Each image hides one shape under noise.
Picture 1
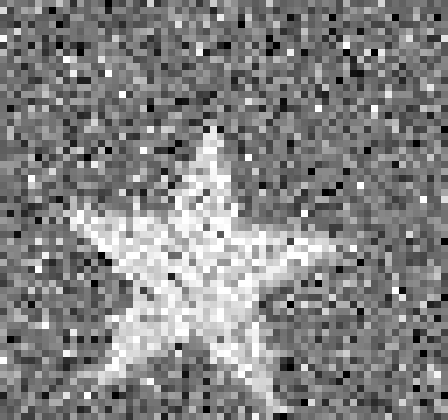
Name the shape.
star
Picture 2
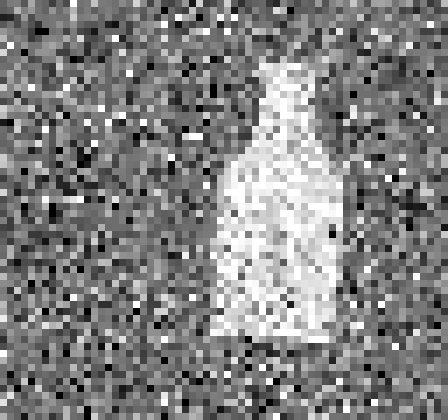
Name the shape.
bottle
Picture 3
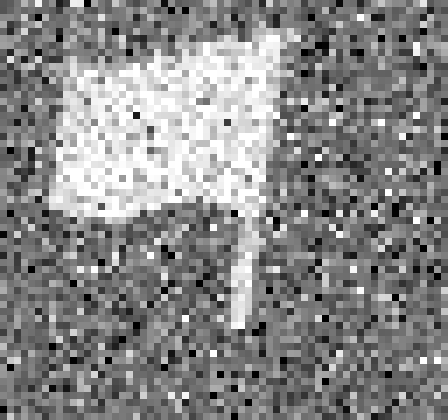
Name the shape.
flag
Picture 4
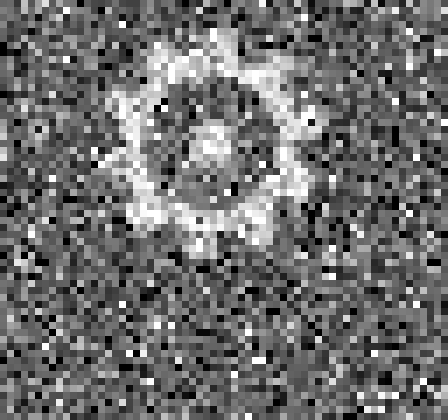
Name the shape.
gear
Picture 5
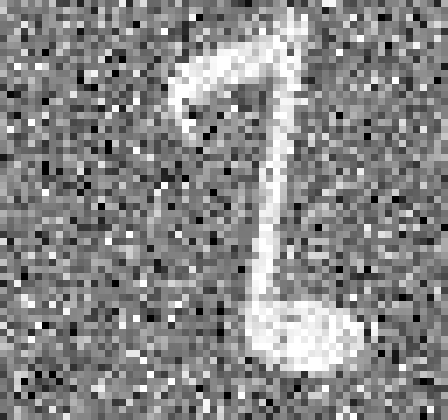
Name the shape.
musical note
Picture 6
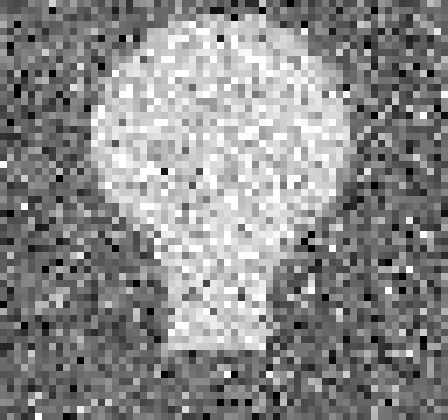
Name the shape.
light bulb
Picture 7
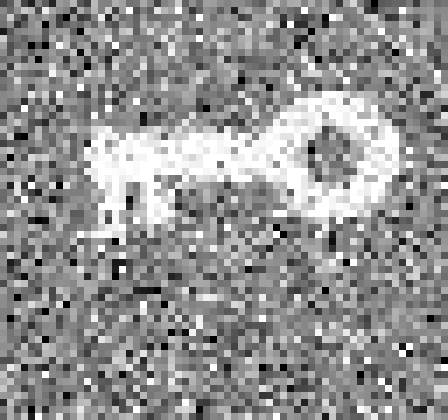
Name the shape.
key
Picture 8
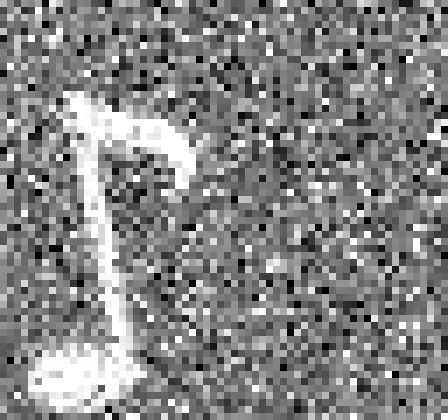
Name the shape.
musical note
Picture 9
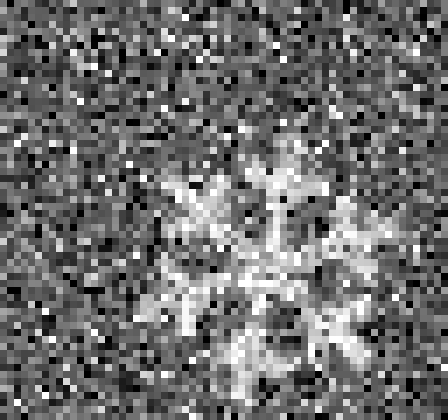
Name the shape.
snowflake
